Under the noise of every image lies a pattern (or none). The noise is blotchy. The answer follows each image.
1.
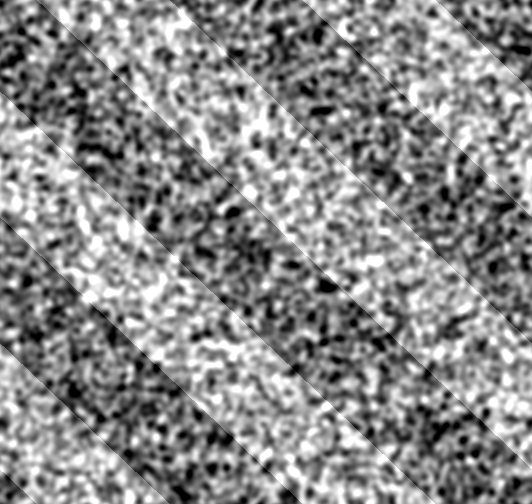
diagonal stripes
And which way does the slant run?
top left to bottom right
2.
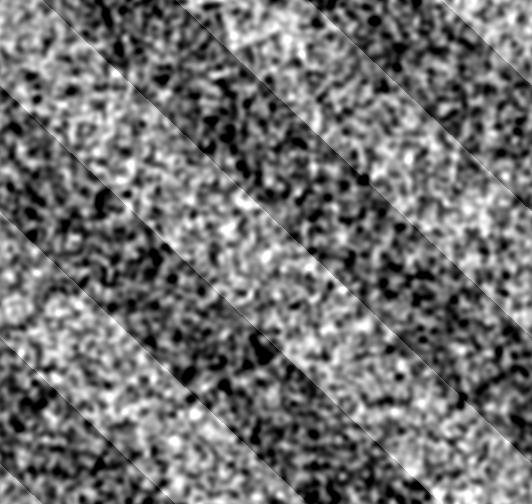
diagonal stripes
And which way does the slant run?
top left to bottom right
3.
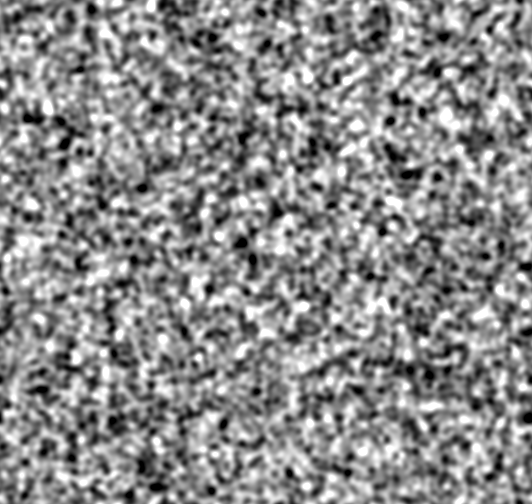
only noise
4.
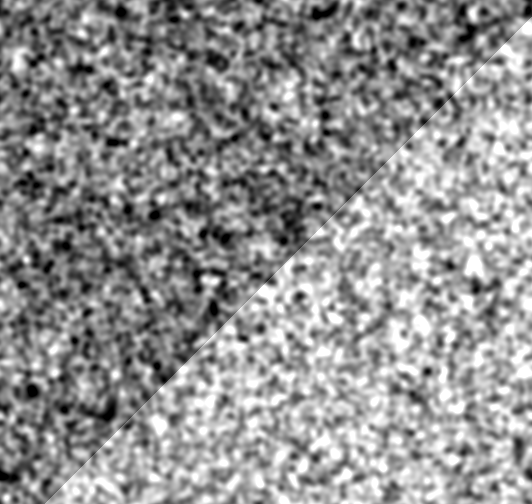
a sharp edge
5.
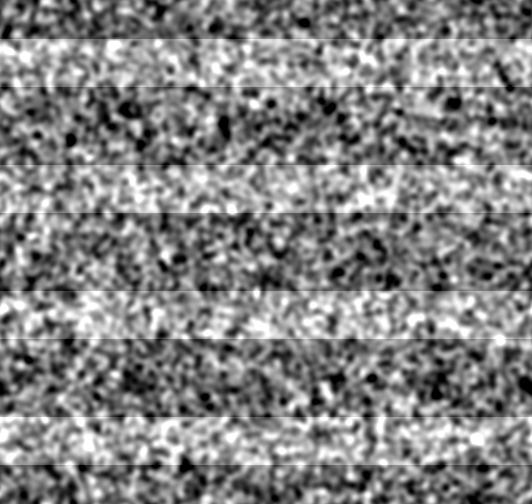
horizontal stripes
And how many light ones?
4
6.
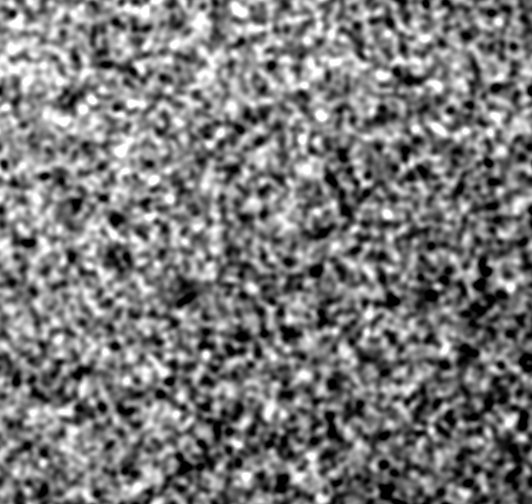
a smooth slope
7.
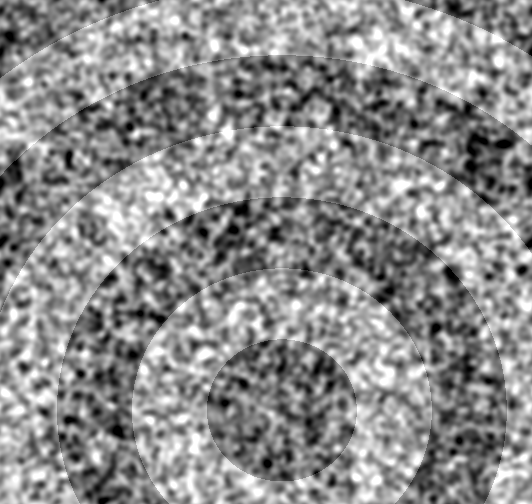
rings round one point
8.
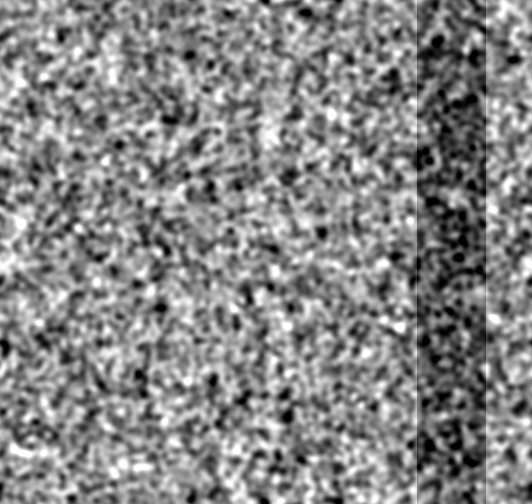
one vertical stripe
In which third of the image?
right
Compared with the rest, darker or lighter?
darker
